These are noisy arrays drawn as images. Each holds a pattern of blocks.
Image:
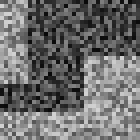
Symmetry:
no symmetry
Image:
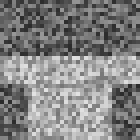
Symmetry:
left and right mirror each other
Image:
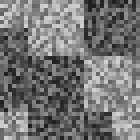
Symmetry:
mirrored about the diagonal from the bottom left
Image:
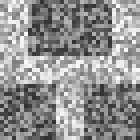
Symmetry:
left and right mirror each other
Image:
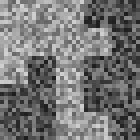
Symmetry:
no symmetry
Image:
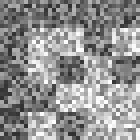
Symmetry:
mirrored about the diagonal from the top left
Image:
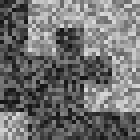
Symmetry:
mirrored about the diagonal from the bottom left
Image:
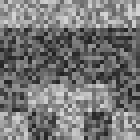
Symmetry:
left and right mirror each other
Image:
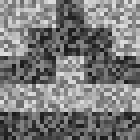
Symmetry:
left and right mirror each other
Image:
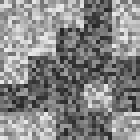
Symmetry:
mirrored about the diagonal from the top left
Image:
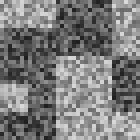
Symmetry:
no symmetry
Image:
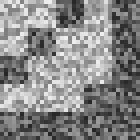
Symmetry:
mirrored about the diagonal from the top left
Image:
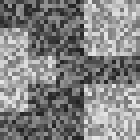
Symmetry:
top and bottom mirror each other
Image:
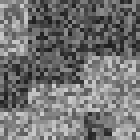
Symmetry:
no symmetry
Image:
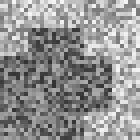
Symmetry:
mirrored about the diagonal from the bottom left
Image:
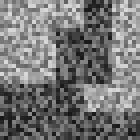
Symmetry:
no symmetry
